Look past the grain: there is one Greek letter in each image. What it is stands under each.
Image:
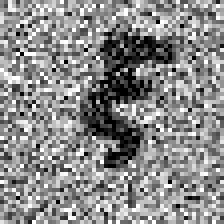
xi
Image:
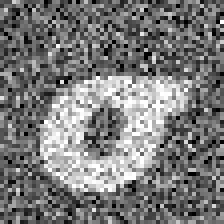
sigma
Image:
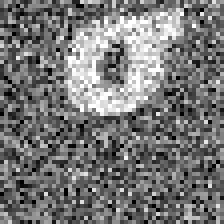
sigma
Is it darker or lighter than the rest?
lighter
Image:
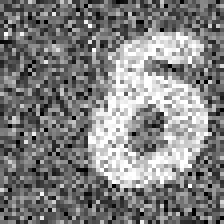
delta
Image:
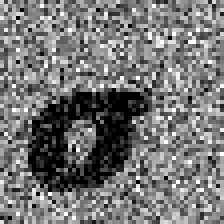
sigma
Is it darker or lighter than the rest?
darker
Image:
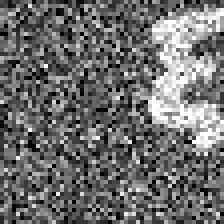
xi
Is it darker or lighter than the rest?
lighter
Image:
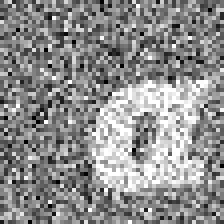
alpha
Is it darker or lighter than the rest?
lighter
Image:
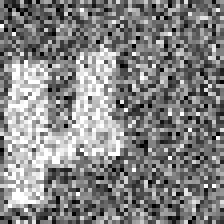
mu
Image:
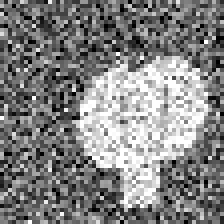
phi
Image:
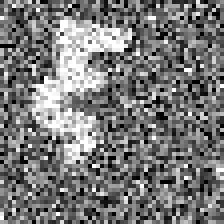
xi
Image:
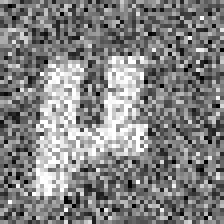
mu
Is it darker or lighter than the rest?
lighter
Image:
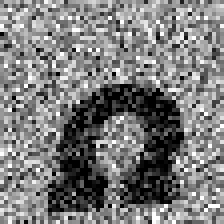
omega
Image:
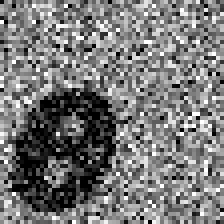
theta
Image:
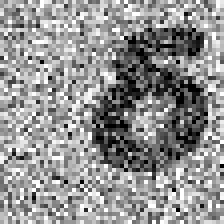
delta
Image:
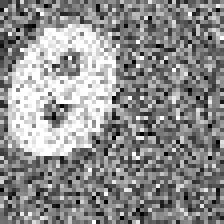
theta
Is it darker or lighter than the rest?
lighter
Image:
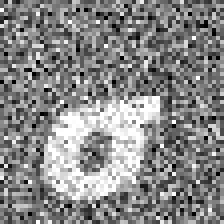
sigma
